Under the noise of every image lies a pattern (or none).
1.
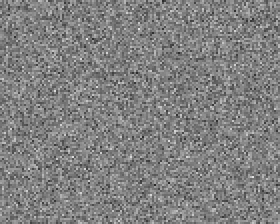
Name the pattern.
only noise
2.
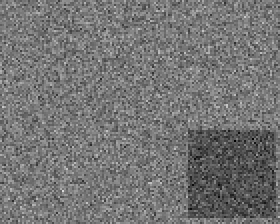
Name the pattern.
one block
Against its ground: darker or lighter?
darker
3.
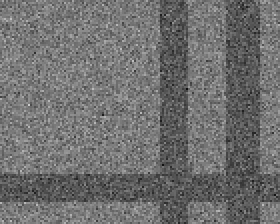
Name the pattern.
bands of rows crossing bands of columns
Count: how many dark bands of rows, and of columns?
1 and 2
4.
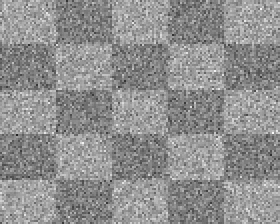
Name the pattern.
a checkerboard
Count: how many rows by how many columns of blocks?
5 by 5
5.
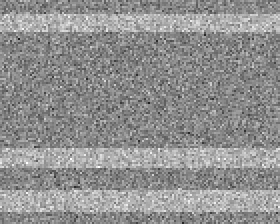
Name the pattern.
bands of rows
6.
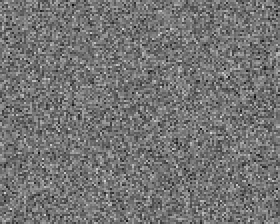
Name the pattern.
only noise
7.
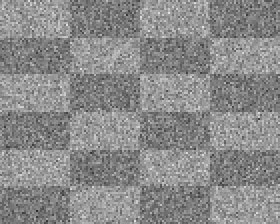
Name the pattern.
a checkerboard
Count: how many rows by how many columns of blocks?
6 by 4
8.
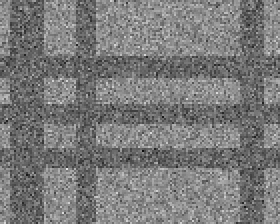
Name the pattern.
bands of rows crossing bands of columns
